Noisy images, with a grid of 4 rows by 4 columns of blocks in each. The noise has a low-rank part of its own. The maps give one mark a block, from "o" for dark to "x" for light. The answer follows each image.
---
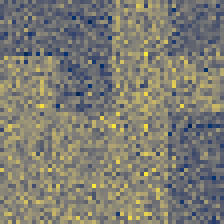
ooxo
xoxx
xxxo
xxxo
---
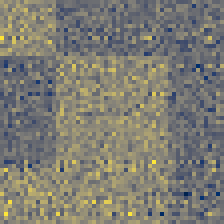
xooo
oxxo
oxxo
xxxo
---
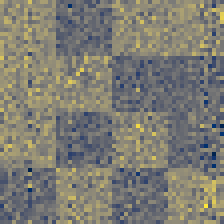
xoxx
xxoo
xoxo
oxox
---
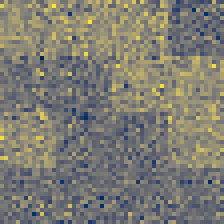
xxxo
ooxx
xoox
oooo
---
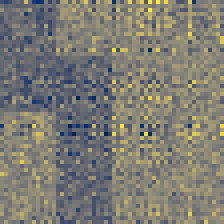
oxxx
ooxx
xoxx
xoxx
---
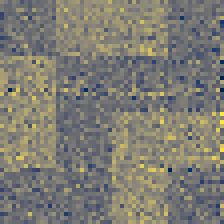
oxxo
xooo
xoxx
ooxo
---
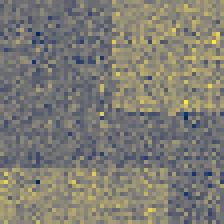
ooxx
ooxx
oooo
xxxo
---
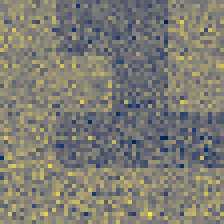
xoox
xxox
xooo
xxxx
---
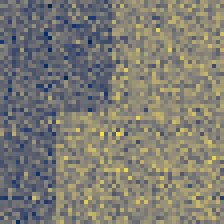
ooxx
ooxx
oxxx
oxxx
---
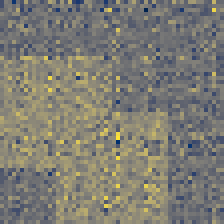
oooo
xxoo
xxxo
oxxo
